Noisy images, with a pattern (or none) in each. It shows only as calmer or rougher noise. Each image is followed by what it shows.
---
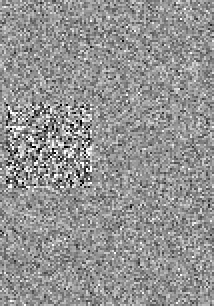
one block
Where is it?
middle left
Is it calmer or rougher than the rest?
rougher
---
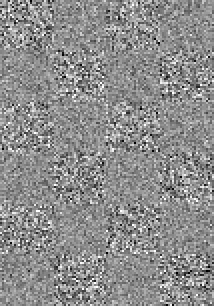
a checkerboard
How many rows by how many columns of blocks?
6 by 4
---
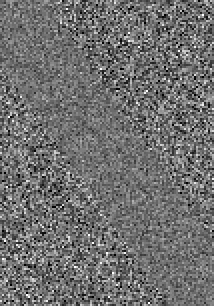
a diagonal band
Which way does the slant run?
top left to bottom right
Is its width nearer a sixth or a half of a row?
a half
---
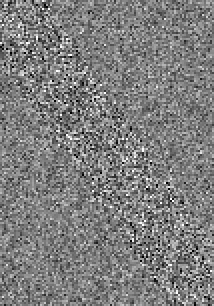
a diagonal band
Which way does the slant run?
top left to bottom right
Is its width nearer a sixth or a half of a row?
a half
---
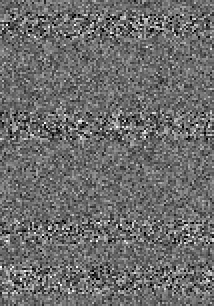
bands of rows
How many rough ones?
4
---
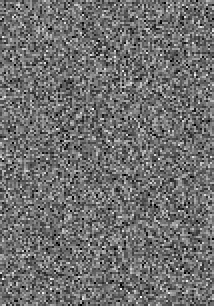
only noise
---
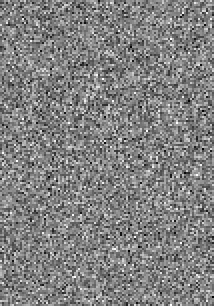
only noise
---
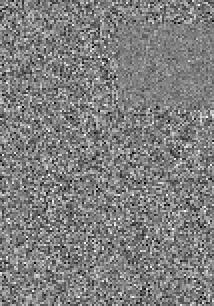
one block
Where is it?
top right
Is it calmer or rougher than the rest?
calmer
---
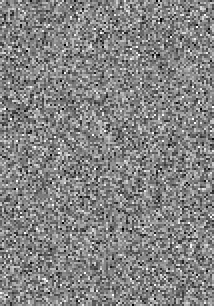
only noise
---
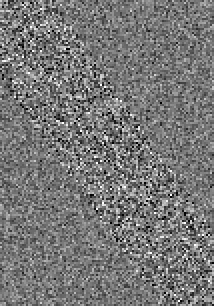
a diagonal band
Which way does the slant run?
top left to bottom right
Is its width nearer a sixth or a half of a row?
a half
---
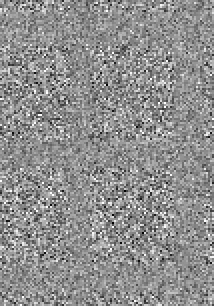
bands of rows crossing bands of columns
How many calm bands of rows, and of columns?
3 and 2
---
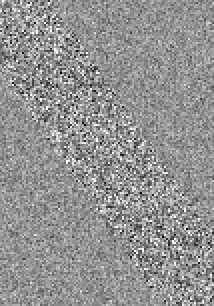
a diagonal band
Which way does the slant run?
top left to bottom right
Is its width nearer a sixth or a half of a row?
a half
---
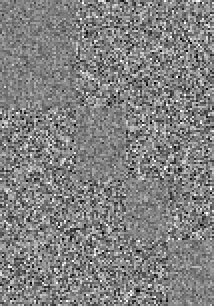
blocks along the diagonal
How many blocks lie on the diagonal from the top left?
4
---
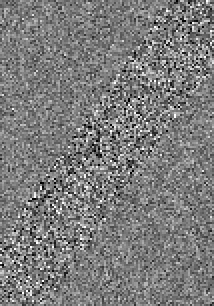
a diagonal band
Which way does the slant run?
bottom left to top right
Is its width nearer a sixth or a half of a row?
a half
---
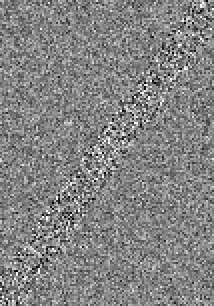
a diagonal band
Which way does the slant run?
bottom left to top right
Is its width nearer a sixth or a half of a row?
a sixth
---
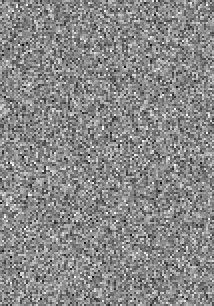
only noise
